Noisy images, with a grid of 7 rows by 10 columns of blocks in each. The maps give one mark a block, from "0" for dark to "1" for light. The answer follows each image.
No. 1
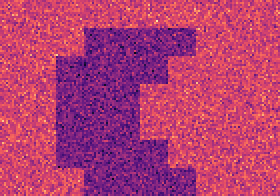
1111111111
1110000111
1100001111
1100011111
1100011111
1100001111
1110000111
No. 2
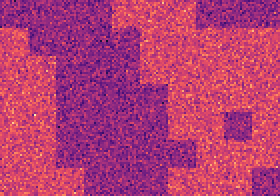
0000111000
1000011111
1100011111
1100001111
1100001101
1100000111
1110001110
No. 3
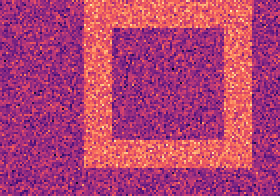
0001111110
0001000010
0001000010
0001000010
0001000010
0001111110
0000000000
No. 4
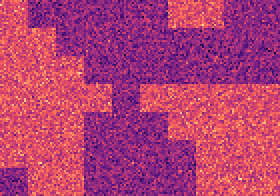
1000001100
1100000000
1110000000
1111011111
1110001111
1110000111
0110000111
